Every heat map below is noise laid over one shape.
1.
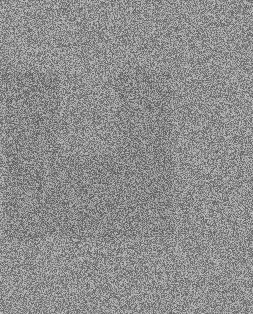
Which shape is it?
square with a notch
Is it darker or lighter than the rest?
darker
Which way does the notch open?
up
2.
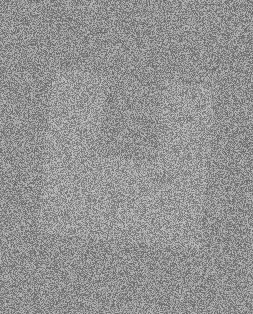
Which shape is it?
square with a notch
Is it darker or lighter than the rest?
lighter
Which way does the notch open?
up
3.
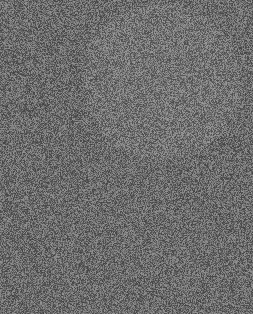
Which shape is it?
disc
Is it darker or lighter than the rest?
lighter
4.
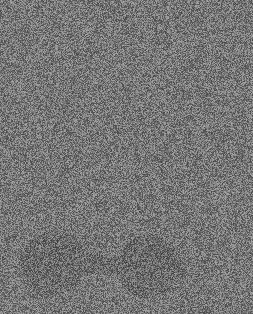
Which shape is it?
dumbbell
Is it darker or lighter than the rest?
darker
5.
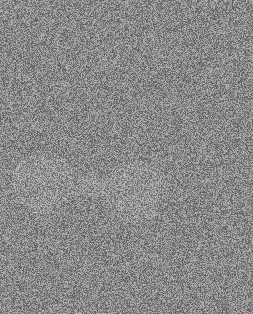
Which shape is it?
dumbbell
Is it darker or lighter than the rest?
lighter
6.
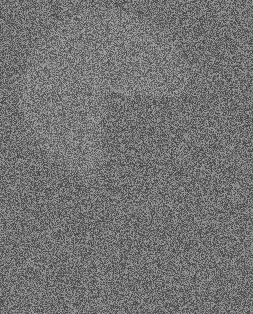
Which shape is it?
disc with a wedge cut out
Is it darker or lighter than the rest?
lighter
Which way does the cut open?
down and right
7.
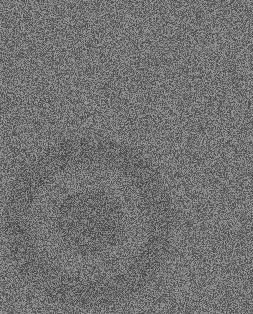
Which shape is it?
bullseye
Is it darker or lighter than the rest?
darker
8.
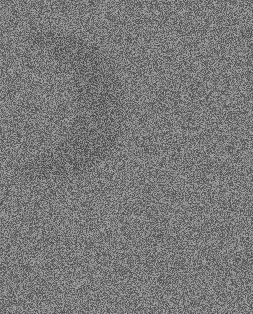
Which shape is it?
crescent
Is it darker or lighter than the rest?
darker
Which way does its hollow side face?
left
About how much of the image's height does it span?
half
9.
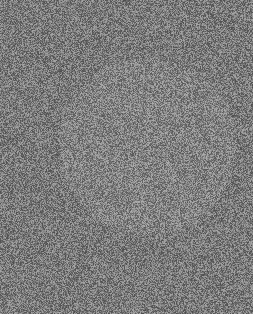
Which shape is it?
disc
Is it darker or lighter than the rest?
lighter
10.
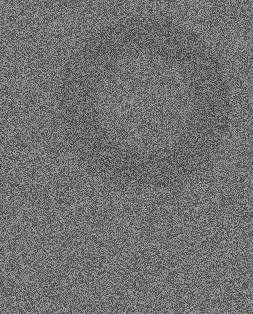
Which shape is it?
ring
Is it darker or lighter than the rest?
darker
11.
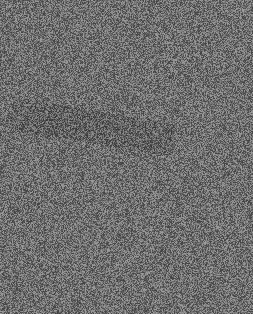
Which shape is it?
bar
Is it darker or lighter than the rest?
darker
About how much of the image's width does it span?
two thirds
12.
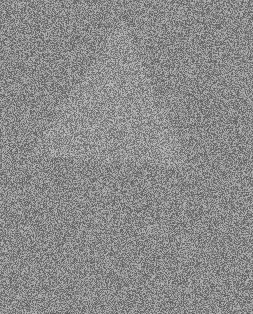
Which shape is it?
triangle
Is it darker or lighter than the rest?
lighter
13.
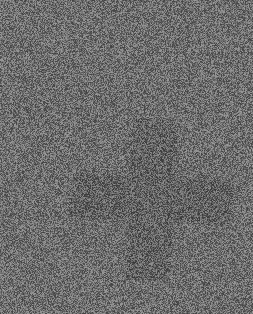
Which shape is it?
cross
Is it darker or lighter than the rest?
darker
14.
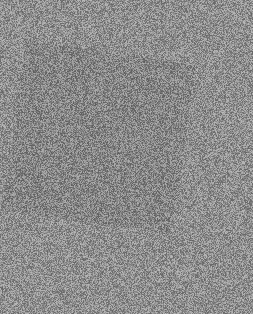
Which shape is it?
square
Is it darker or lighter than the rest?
darker
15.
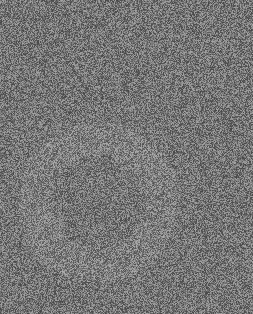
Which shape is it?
ring
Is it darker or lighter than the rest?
lighter
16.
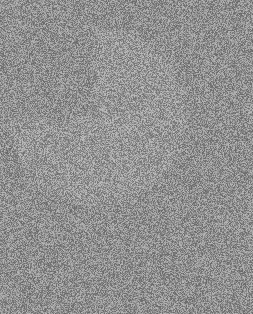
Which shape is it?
disc with a wedge cut out
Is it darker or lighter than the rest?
lighter
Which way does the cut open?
up and left
